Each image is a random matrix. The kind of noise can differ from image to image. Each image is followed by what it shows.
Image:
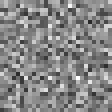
low rank plus noise
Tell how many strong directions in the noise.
three or four
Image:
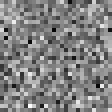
independent entries
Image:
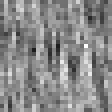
streaked along the columns
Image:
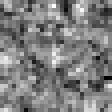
blotchy
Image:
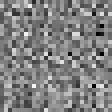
low rank plus noise
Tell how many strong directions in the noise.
one
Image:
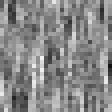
streaked along the columns
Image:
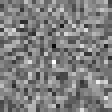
low rank plus noise
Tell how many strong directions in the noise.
five to eight
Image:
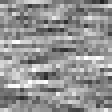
streaked along the rows
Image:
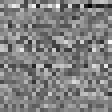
rows of uneven size
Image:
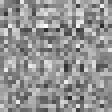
low rank plus noise
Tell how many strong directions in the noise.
two
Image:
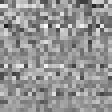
rows of uneven size
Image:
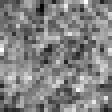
blotchy
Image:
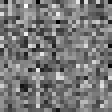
low rank plus noise
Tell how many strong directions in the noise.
three or four
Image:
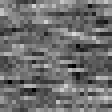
streaked along the rows
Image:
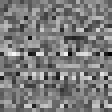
rows of uneven size
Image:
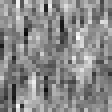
streaked along the columns
